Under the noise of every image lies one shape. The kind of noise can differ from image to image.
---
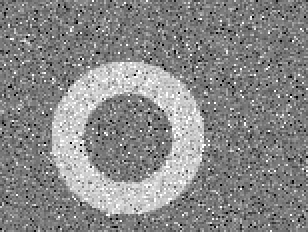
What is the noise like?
heavy tails
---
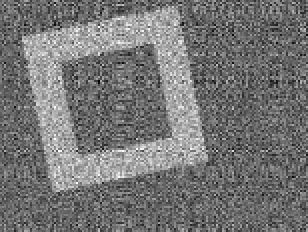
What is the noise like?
low rank plus noise
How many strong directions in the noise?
three or four
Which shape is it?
square frame
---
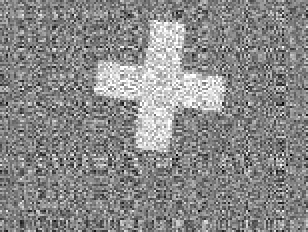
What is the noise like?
low rank plus noise
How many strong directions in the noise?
three or four
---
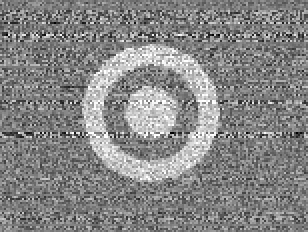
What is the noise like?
rows of uneven size
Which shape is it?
bullseye
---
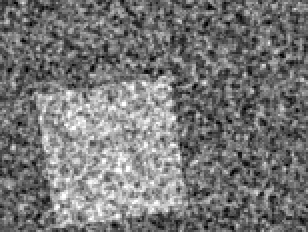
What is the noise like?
blotchy
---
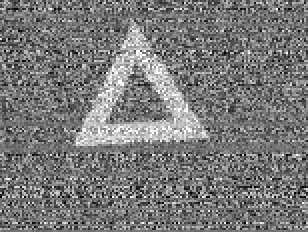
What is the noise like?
rows of uneven size
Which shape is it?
triangle frame
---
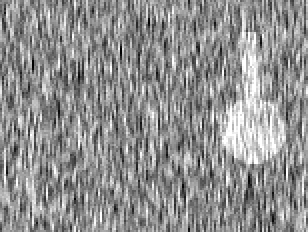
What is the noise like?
streaked along the columns
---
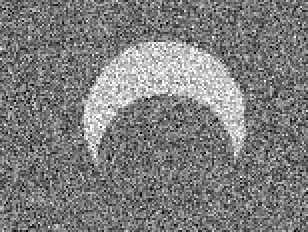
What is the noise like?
independent entries
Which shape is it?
crescent
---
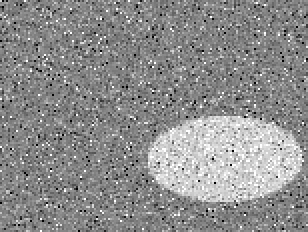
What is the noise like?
heavy tails
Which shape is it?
ellipse
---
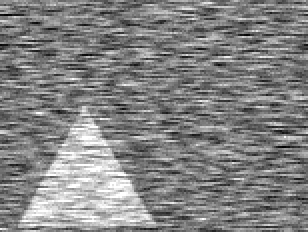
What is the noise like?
streaked along the rows
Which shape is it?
triangle
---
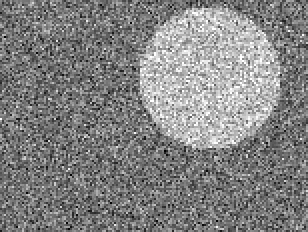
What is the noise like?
independent entries
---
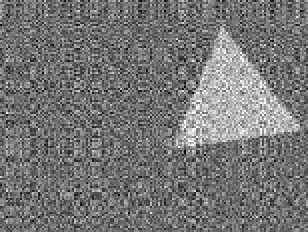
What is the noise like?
low rank plus noise
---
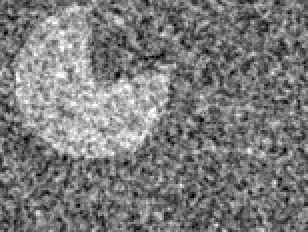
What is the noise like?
blotchy
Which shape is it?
disc with a wedge cut out
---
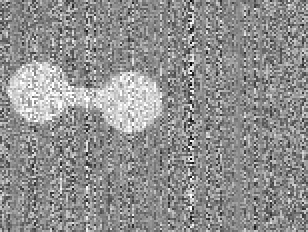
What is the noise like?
columns of uneven size
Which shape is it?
dumbbell
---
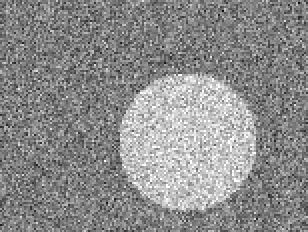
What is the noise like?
independent entries
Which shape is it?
disc
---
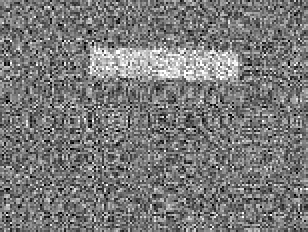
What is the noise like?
low rank plus noise
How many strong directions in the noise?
three or four
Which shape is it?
bar
